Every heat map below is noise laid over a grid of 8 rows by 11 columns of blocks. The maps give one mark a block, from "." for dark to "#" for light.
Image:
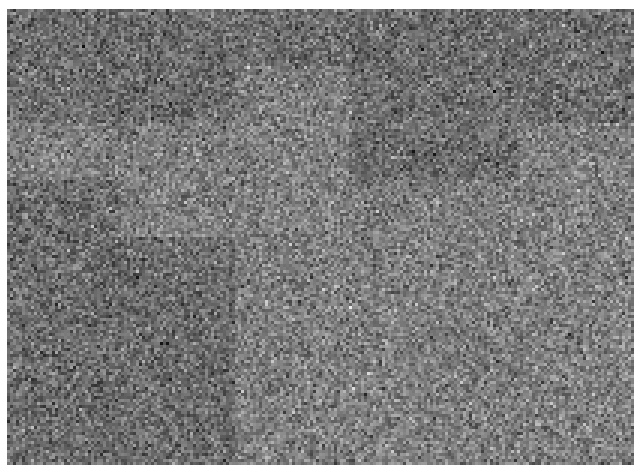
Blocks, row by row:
...........
....##.....
######...##
..#########
....#######
....#######
....#######
....#######
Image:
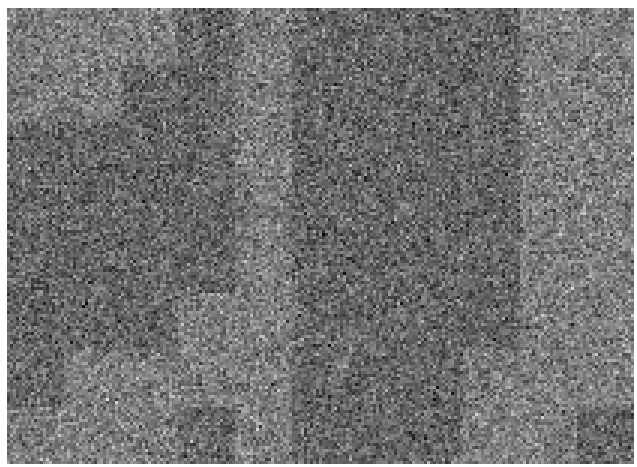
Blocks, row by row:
###.#....##
##..#....##
....#....##
....#....##
....#....##
...##....##
.####...###
###.#...##.
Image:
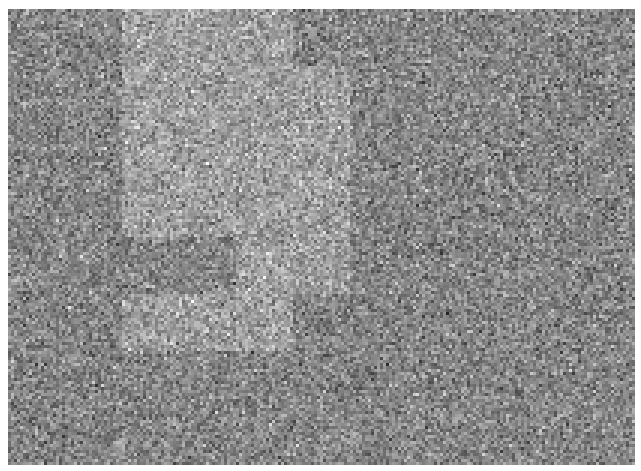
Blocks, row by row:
..###......
..####.....
..####.....
..####.....
....##.....
..###......
...........
...........
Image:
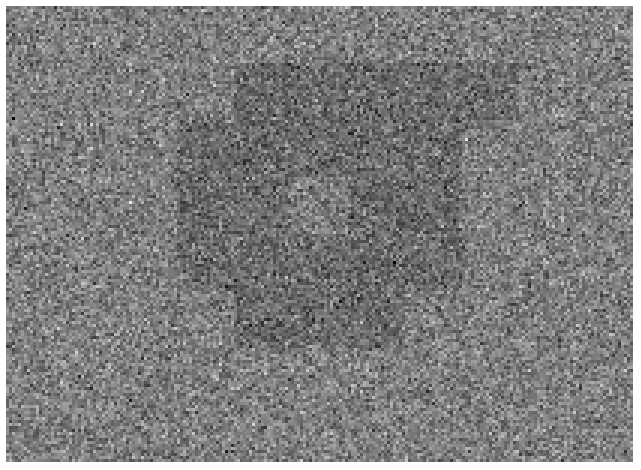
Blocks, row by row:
###########
####.....##
###.....###
###..#..###
###.....###
####...####
###########
###########
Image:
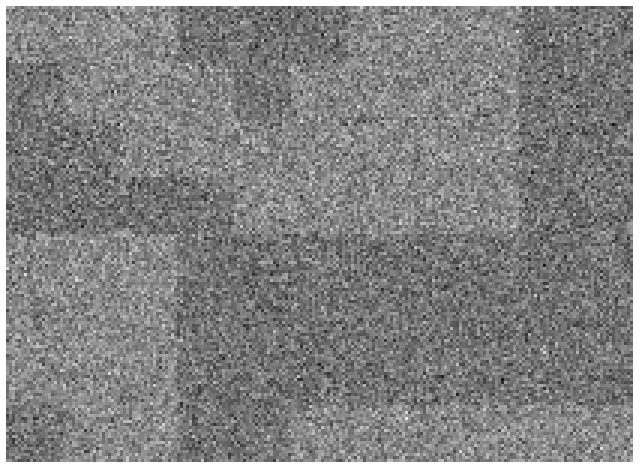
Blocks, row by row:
###...###..
.###.####..
..#######..
....#####..
###........
###........
###........
.##..######
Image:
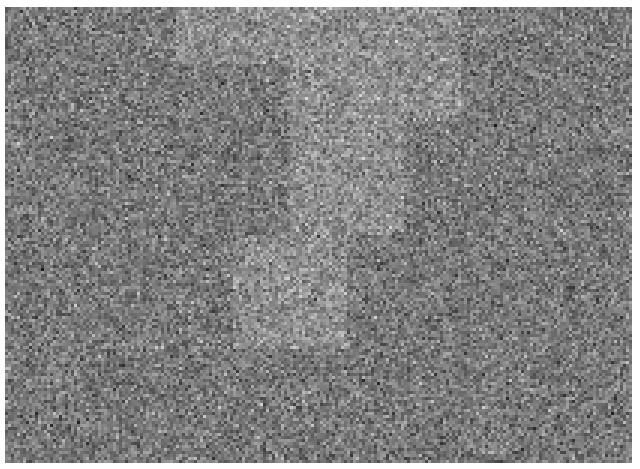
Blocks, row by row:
...#####...
.....###...
.....##....
.....##....
....##.....
....##.....
...........
...........
